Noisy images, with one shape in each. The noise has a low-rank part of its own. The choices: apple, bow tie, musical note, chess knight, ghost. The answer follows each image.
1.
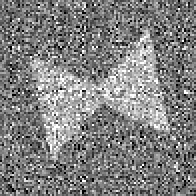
light bow tie
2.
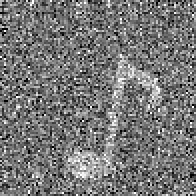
light musical note
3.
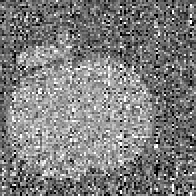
light apple
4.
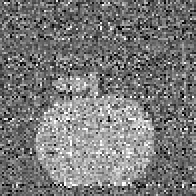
light apple
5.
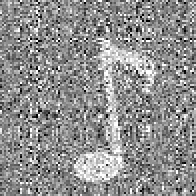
light musical note
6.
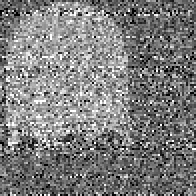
light ghost
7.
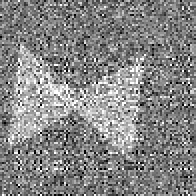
light bow tie
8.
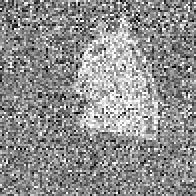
light chess knight
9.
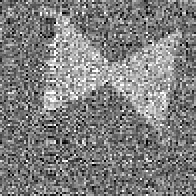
light bow tie
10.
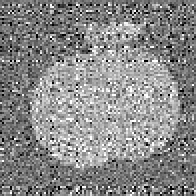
light apple
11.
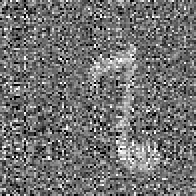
light musical note
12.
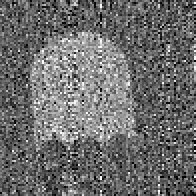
light ghost
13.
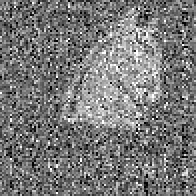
light chess knight
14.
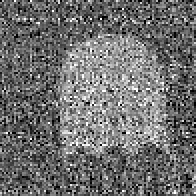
light ghost
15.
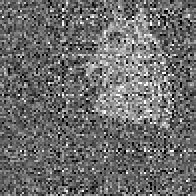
light chess knight
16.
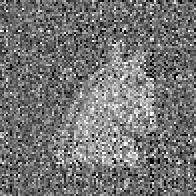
light chess knight
